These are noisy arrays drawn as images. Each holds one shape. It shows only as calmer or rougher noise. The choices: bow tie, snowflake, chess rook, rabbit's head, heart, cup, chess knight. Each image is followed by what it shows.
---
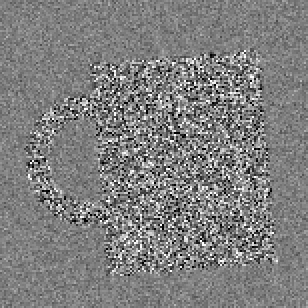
cup
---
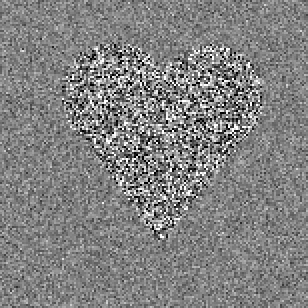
heart
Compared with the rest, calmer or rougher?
rougher
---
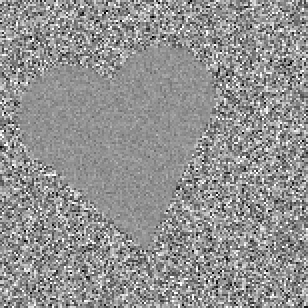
heart
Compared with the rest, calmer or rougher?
calmer
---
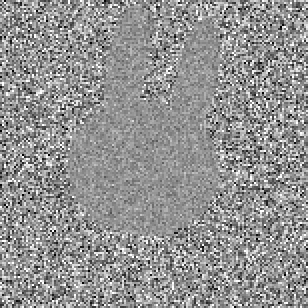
rabbit's head
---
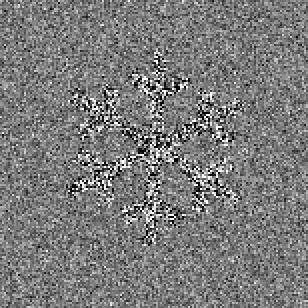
snowflake
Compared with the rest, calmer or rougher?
rougher
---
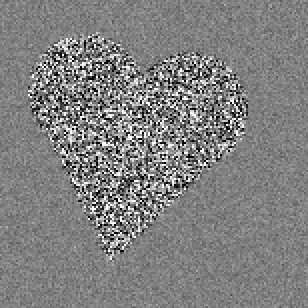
heart
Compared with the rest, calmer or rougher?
rougher
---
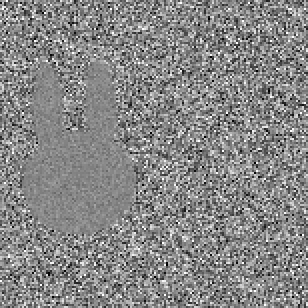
rabbit's head
